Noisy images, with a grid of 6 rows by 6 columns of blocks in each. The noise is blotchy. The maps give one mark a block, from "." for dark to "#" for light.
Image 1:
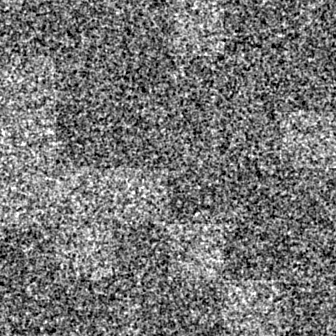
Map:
. . . # . .
# . . . . .
# . . . . #
# # # . . .
. # . # . .
. . . . # .
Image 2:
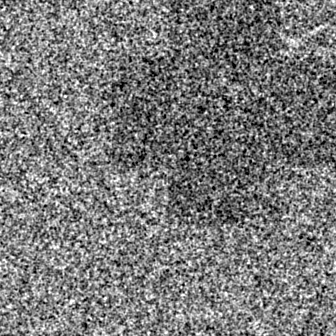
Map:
# # # . . #
# # . . . .
# # . . . .
# # # . . #
# # # # # #
# # # # # #
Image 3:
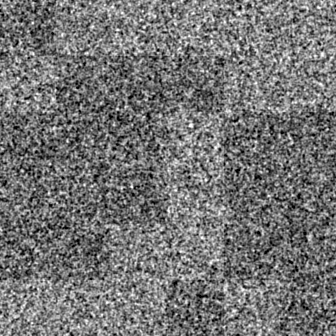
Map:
. # # # # #
# . . . # #
. . . # . .
. . . # . .
. . # # . .
# # # . # .
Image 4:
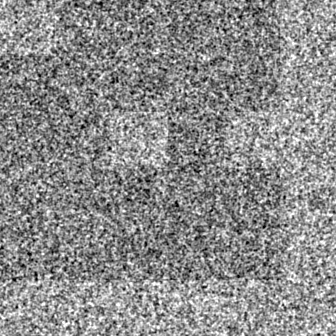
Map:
# . . . . #
. . . . . #
. . # . # #
. . . . . #
. . . . . #
# # # # # #
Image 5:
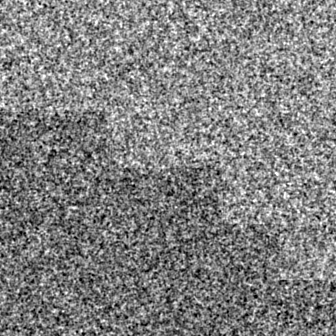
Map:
# # # # # #
# # # # # #
. . # # # #
. . . . # #
. . . . . #
. . . . . .
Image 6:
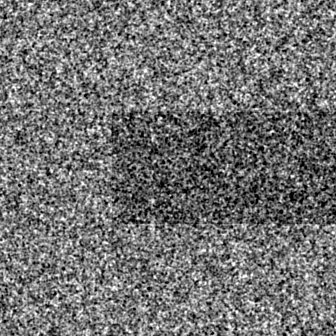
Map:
# # # # # #
# # # # # #
# # . . . .
# # . . . .
# # # # # #
# # # # # #
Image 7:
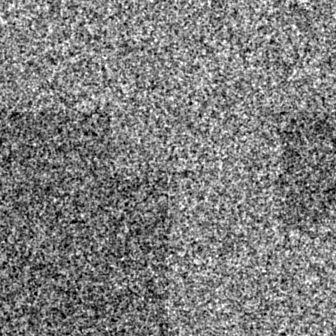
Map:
# # # # # #
# # # # # #
. . # # # .
. . . # # .
. . . # # #
. . . # # #
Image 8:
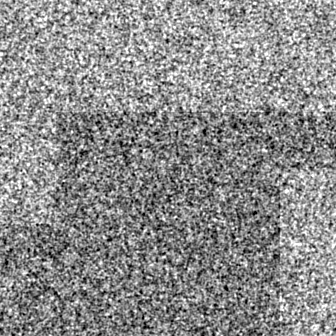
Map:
# # # # # #
# # # # # #
# . . . . .
# . . . . #
. . . . . #
. . . . . #
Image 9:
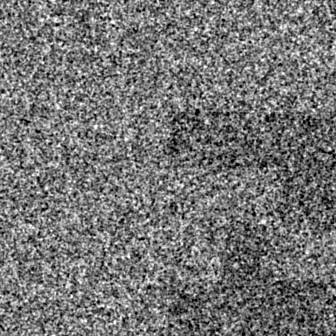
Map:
# # # # # #
# # # # # #
# # # . . .
# # # # # .
# # # # . #
# # # . . .
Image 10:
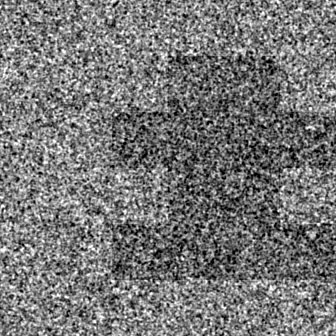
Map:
# # # # # #
# # # . . #
# # . . . .
# # # . . #
# # . . . .
# # # # # #
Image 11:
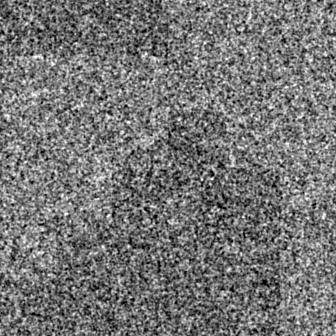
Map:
. . . # # #
# # # # # #
# # # . # #
# # . . . #
# . . . . #
. . . . . #
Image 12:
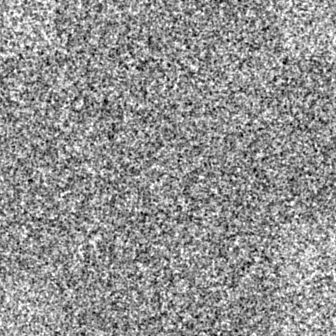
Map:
# . . . . #
. . . . . .
. . . . . .
. . . . . .
. . . . . #
# . . . . #
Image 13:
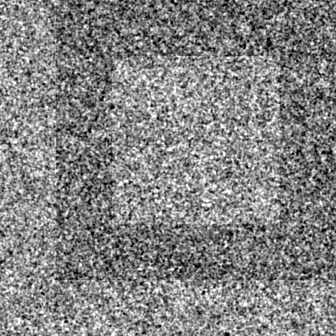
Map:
# . . . . .
# . # # # .
# . # # # .
# . # # # .
# . . . . .
# # # # # #
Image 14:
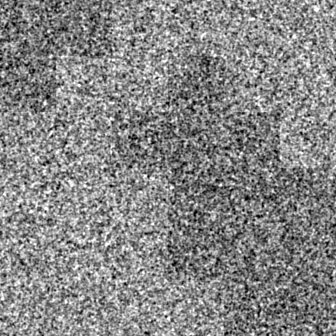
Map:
. . # # # #
. # # . # #
# # . . . #
# # # . . .
# # # . . .
# # # # . .
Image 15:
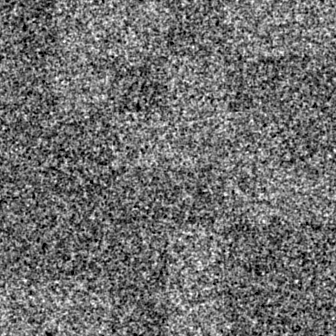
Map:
. # # . # #
. # . # . .
. . # # # .
. . . . # #
. . . # . .
# # . # . .
